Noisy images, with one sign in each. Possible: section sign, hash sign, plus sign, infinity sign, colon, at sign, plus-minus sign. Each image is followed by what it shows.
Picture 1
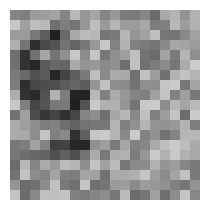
section sign
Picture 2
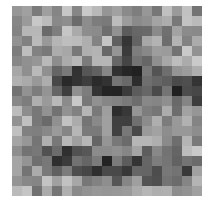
plus-minus sign
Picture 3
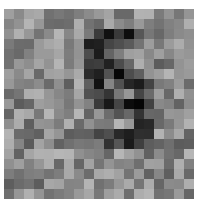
section sign
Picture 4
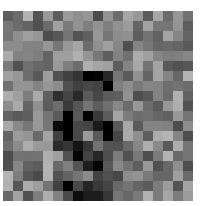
section sign
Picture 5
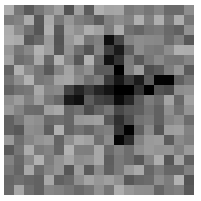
plus sign
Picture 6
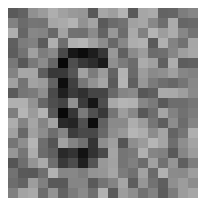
section sign
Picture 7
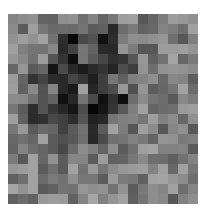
hash sign
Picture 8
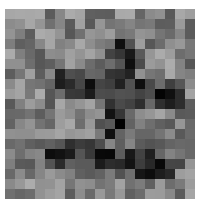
plus-minus sign
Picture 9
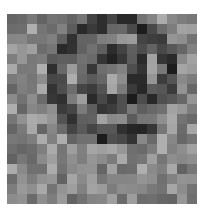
at sign
